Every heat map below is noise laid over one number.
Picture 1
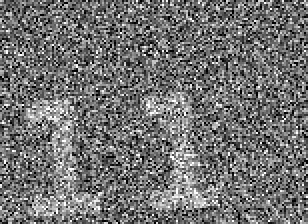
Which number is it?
11
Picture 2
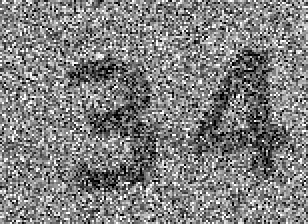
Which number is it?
34
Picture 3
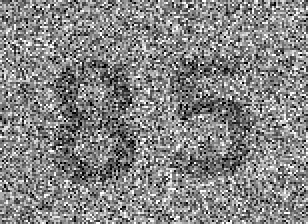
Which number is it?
85
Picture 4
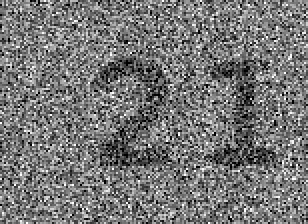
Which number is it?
21
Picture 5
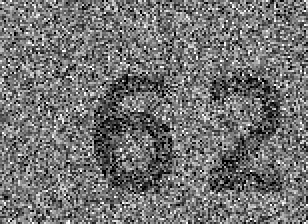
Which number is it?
62
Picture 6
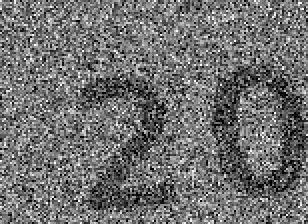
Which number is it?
20
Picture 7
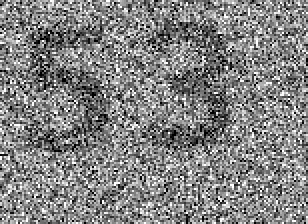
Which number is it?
53
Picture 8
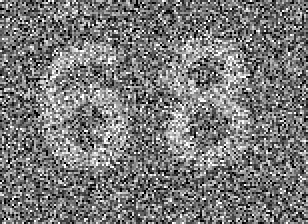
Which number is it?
68
